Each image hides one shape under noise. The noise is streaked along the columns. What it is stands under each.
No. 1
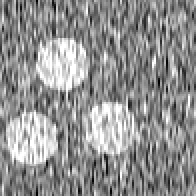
three dots
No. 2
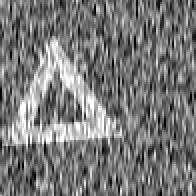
triangle frame
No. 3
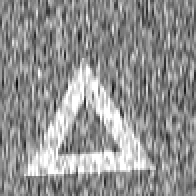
triangle frame
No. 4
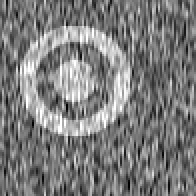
bullseye
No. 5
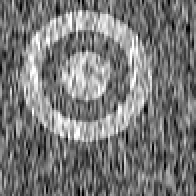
bullseye
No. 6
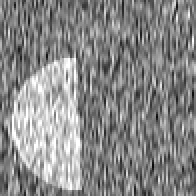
half disc
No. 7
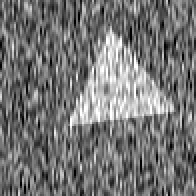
triangle
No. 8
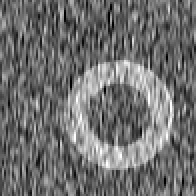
ring
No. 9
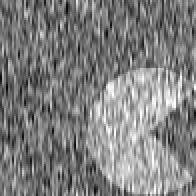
disc with a wedge cut out
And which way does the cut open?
right
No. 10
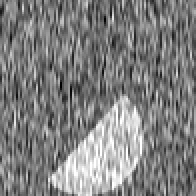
half disc
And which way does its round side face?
down and right
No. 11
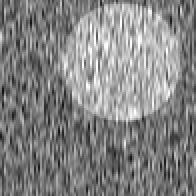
disc
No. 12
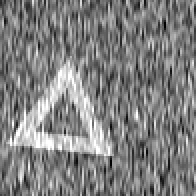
triangle frame
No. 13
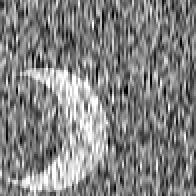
crescent
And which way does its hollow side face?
left
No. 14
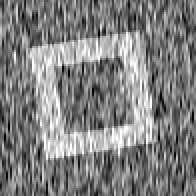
square frame
